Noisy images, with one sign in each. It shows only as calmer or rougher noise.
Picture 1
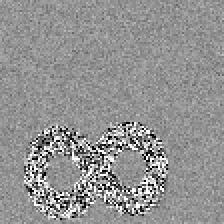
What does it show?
rough infinity sign
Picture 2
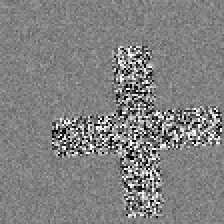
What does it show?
rough plus sign
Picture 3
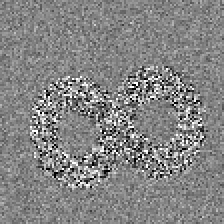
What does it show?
rough infinity sign
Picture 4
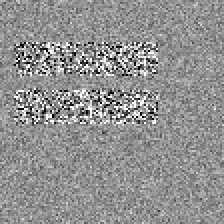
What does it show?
rough equals sign
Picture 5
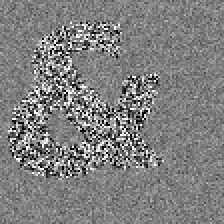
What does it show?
rough ampersand
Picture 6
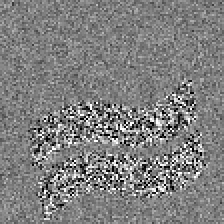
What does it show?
rough approximately sign
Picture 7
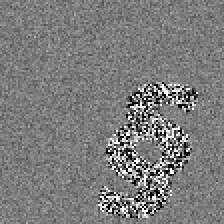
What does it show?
rough section sign
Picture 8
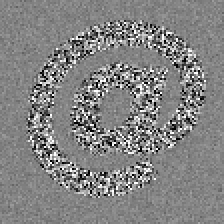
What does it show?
rough at sign
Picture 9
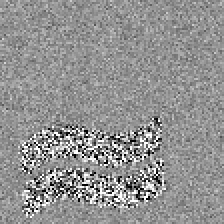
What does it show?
rough approximately sign
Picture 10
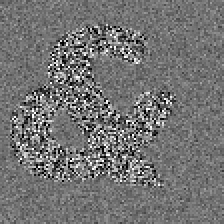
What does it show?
rough ampersand
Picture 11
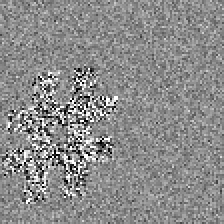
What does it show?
rough hash sign
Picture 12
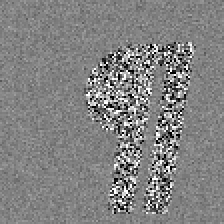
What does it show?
rough pilcrow
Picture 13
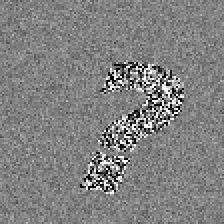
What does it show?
rough question mark
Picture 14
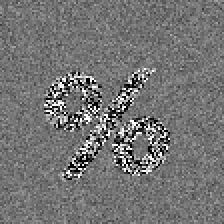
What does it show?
rough percent sign
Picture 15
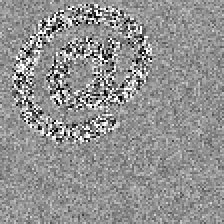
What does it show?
rough at sign
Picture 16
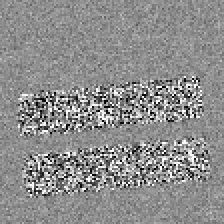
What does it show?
rough equals sign
